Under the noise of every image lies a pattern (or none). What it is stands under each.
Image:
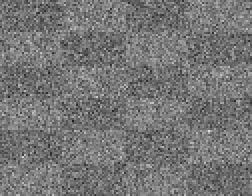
a checkerboard
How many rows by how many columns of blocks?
6 by 4
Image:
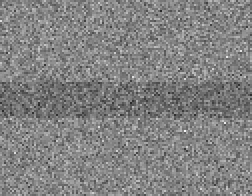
one band of rows
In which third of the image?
middle
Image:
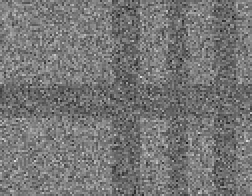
bands of rows crossing bands of columns
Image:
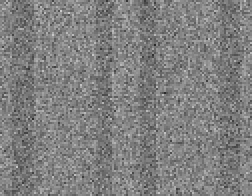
bands of columns
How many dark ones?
4
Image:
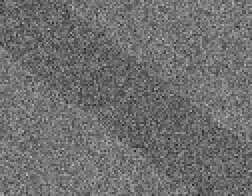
a diagonal band
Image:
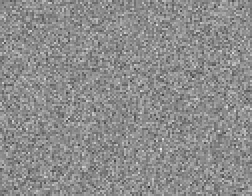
only noise
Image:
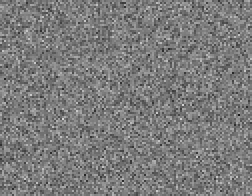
only noise
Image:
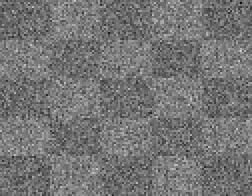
a checkerboard
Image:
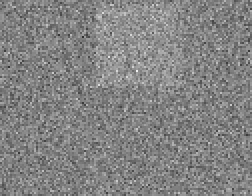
one block
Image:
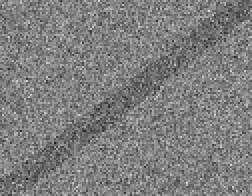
a diagonal band
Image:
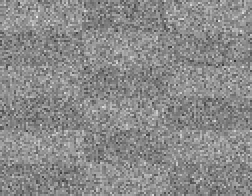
a checkerboard
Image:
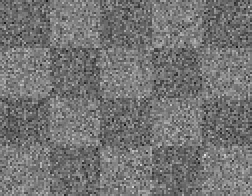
a checkerboard
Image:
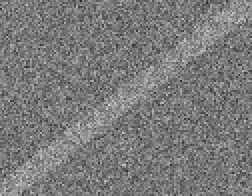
a diagonal band
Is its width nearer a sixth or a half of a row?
a sixth
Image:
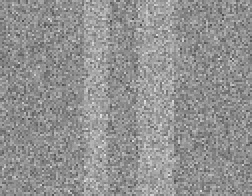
bands of columns
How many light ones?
2
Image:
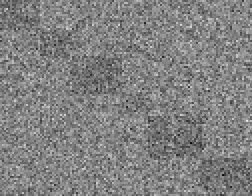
blocks along the diagonal
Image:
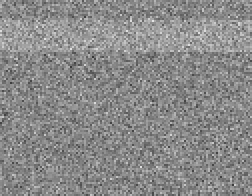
one band of rows
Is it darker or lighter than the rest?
lighter
